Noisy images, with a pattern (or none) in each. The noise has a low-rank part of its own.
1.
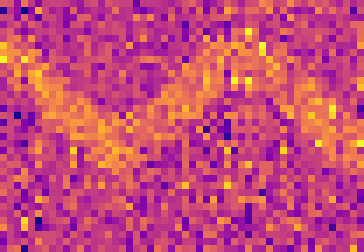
a wavy band
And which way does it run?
left to right
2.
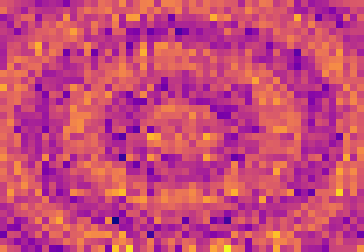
rings round one point
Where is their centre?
centre
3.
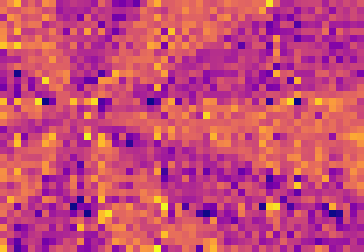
spokes from one point
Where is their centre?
middle left
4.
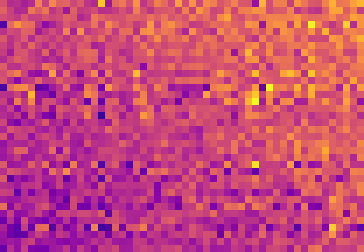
a smooth slope
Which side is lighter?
top right
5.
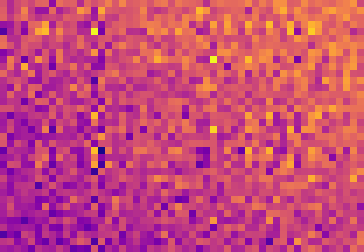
a smooth slope
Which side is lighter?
top right
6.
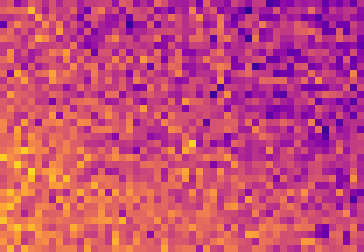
a smooth slope
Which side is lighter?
bottom left
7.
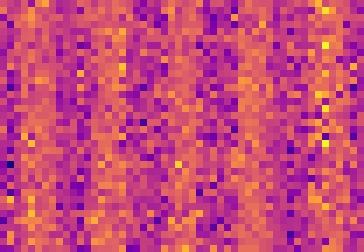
vertical stripes
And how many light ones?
5
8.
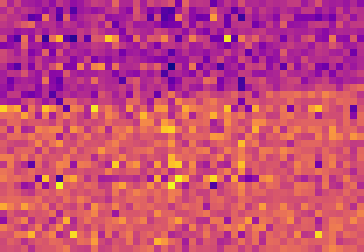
a sharp edge
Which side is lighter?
bottom
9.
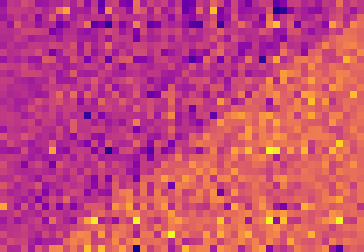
a sharp edge
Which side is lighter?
bottom right
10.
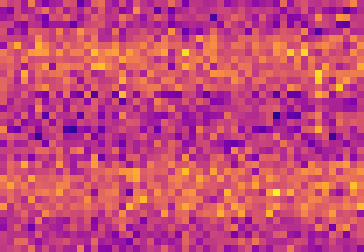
horizontal stripes
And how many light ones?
2
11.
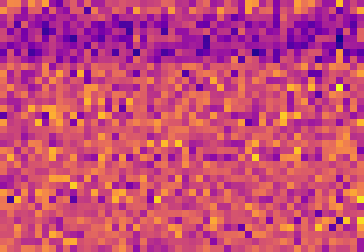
one horizontal stripe
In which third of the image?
top
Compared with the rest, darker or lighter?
darker
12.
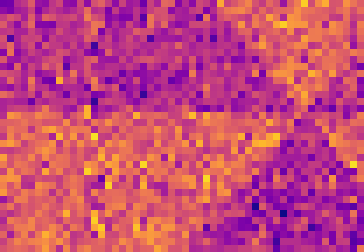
spokes from one point
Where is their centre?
middle right
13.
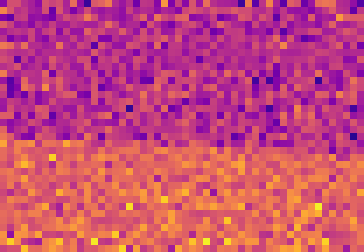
a sharp edge
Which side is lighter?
bottom
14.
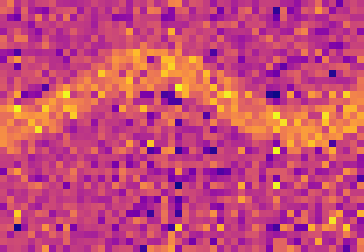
a wavy band
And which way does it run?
left to right
